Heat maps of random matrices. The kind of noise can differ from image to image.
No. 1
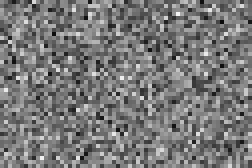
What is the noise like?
independent entries
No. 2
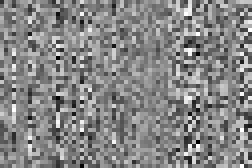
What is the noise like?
columns of uneven size
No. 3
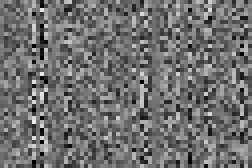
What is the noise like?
columns of uneven size
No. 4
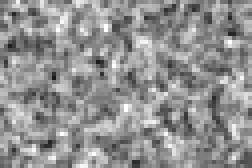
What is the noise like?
blotchy
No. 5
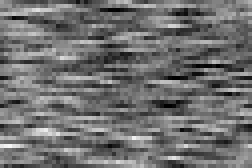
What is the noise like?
streaked along the rows
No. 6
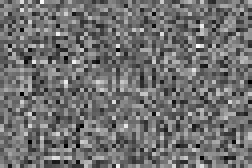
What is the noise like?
low rank plus noise
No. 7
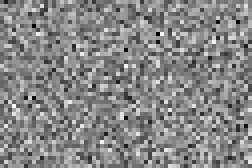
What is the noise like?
independent entries
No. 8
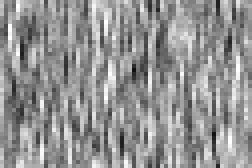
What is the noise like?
streaked along the columns
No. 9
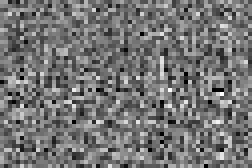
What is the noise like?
low rank plus noise
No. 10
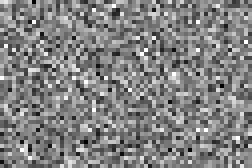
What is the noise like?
independent entries
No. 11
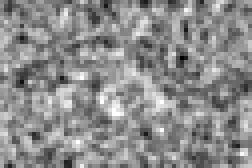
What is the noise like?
blotchy
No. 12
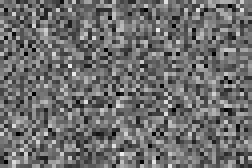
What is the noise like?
low rank plus noise
